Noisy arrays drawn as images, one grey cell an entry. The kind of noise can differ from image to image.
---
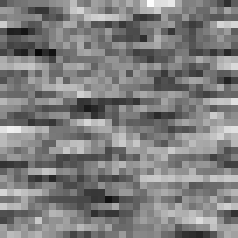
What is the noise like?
streaked along the rows
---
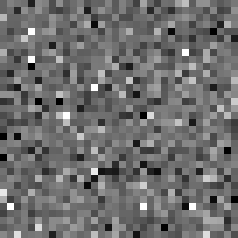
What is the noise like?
heavy tails
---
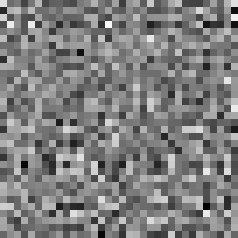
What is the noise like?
low rank plus noise
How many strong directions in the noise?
three or four
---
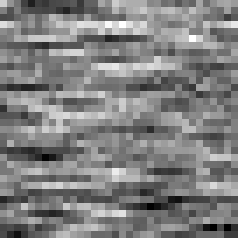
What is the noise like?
streaked along the rows
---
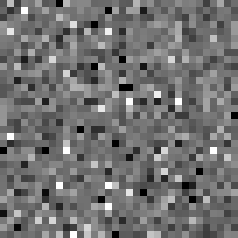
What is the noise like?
heavy tails
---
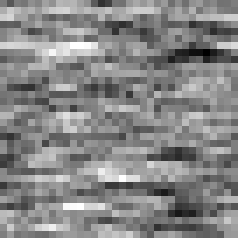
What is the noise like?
streaked along the rows
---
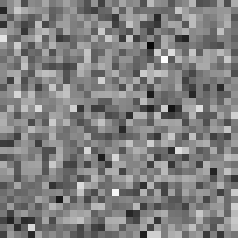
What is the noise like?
independent entries
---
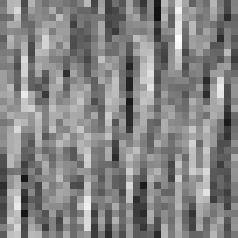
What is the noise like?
streaked along the columns
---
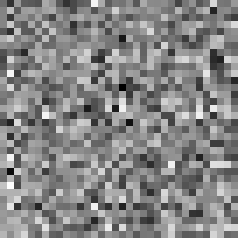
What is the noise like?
low rank plus noise
